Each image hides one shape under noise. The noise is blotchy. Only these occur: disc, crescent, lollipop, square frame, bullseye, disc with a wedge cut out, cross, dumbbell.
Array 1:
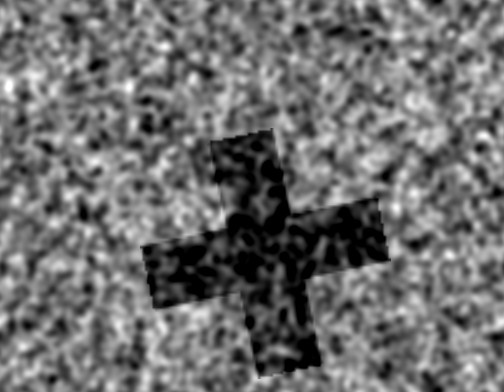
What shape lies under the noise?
cross
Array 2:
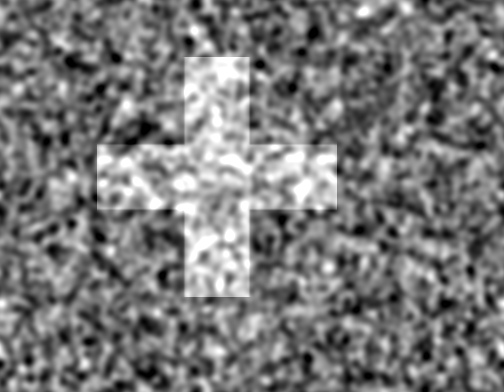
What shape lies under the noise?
cross
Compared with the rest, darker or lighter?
lighter
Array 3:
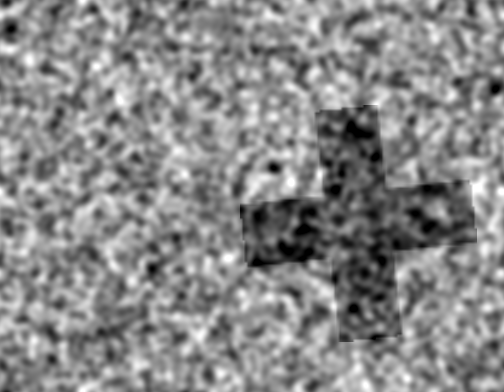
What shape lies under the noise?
cross
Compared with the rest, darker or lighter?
darker
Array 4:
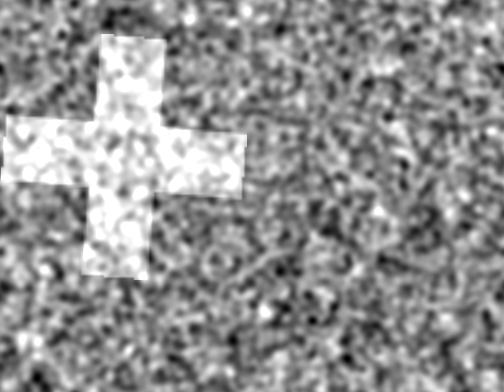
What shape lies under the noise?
cross
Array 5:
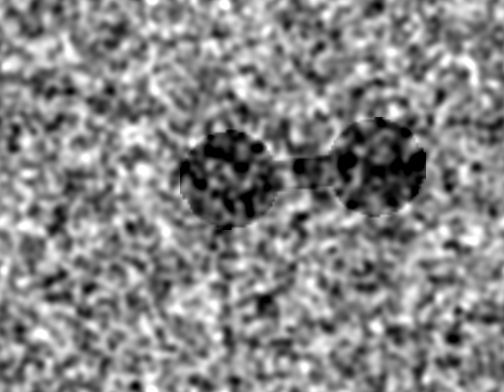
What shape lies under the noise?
dumbbell
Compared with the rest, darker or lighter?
darker
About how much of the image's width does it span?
half
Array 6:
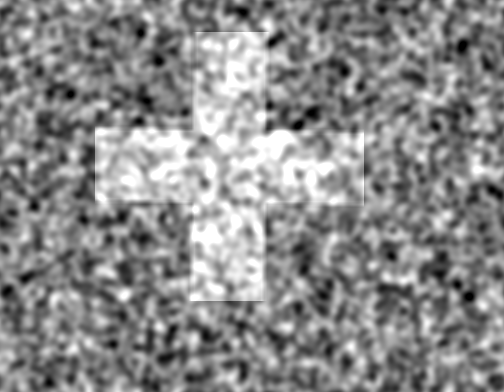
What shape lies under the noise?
cross
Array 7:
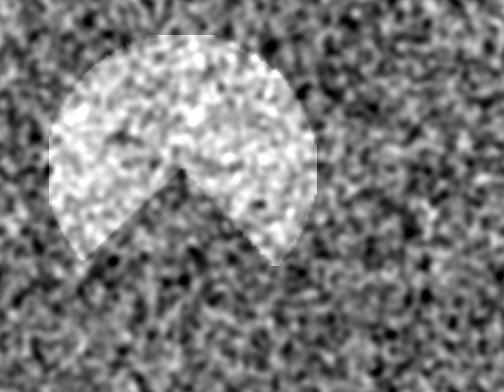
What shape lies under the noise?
disc with a wedge cut out
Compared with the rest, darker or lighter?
lighter
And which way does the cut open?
down
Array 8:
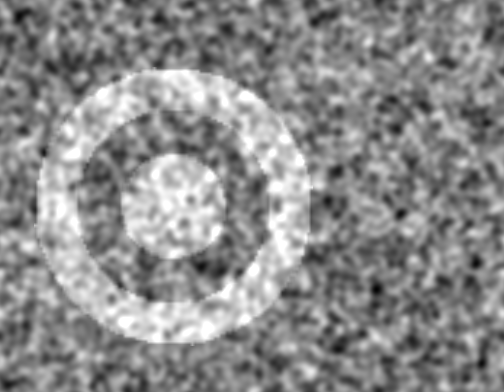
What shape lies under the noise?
bullseye
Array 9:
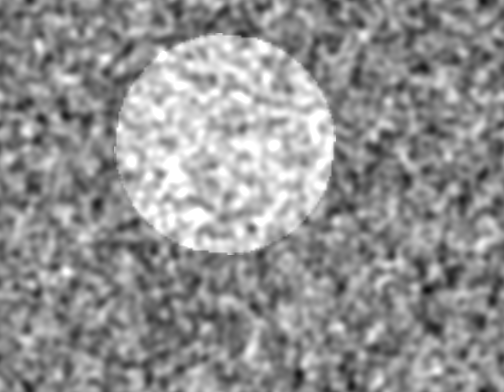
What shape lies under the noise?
disc
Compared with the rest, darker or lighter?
lighter
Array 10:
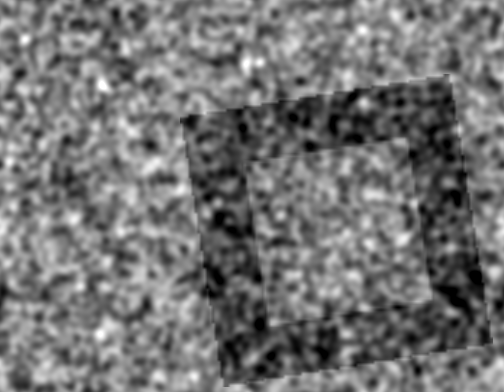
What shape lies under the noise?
square frame
